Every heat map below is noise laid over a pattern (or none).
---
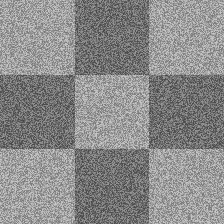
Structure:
a checkerboard
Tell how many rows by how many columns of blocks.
3 by 3
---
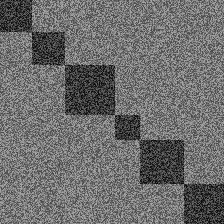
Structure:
blocks along the diagonal
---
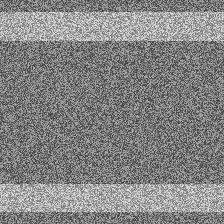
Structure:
bands of rows
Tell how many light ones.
2
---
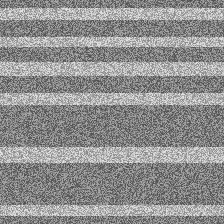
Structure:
bands of rows
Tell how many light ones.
6
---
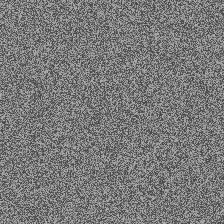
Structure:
only noise
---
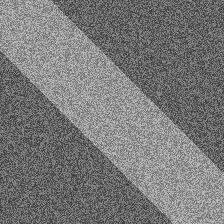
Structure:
a diagonal band
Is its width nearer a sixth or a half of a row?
a half
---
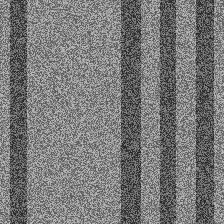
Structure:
bands of columns
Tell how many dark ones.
4
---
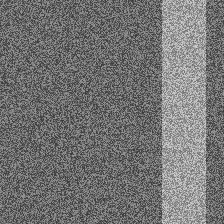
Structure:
one band of columns
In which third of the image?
right
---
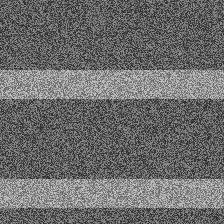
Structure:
bands of rows
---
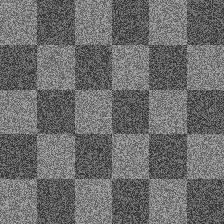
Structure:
a checkerboard
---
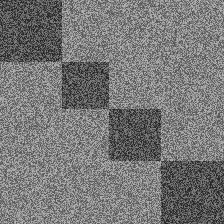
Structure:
blocks along the diagonal
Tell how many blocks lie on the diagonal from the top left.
4
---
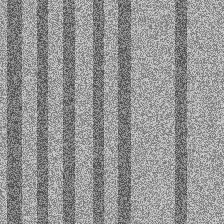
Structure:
bands of columns
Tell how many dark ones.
6
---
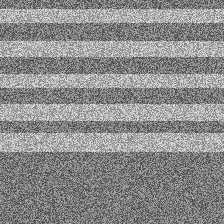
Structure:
bands of rows
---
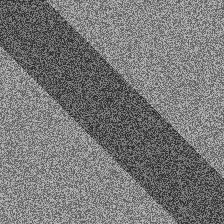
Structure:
a diagonal band
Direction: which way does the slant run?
top left to bottom right
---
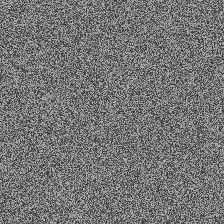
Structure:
only noise
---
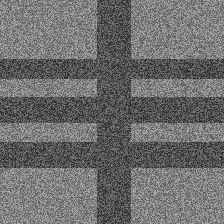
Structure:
bands of rows crossing bands of columns
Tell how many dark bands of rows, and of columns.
3 and 1
